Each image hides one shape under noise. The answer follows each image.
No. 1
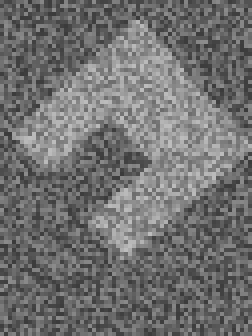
square with a notch
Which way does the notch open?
down and left
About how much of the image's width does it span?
nearly all
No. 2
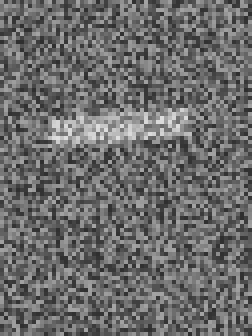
bar
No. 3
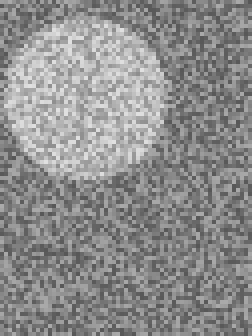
disc
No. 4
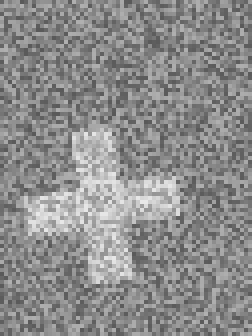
cross
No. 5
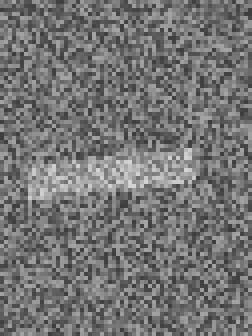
bar
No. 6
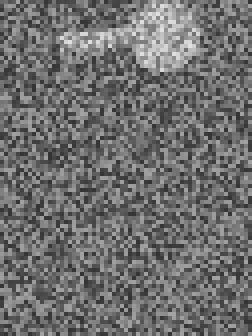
lollipop
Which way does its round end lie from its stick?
right
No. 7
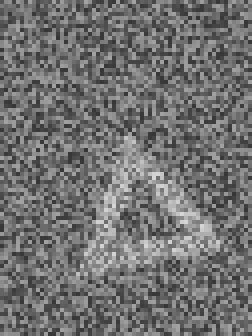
triangle frame
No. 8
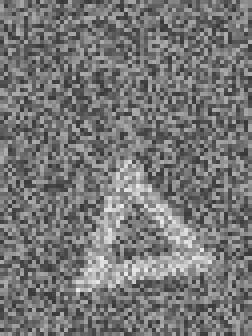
triangle frame
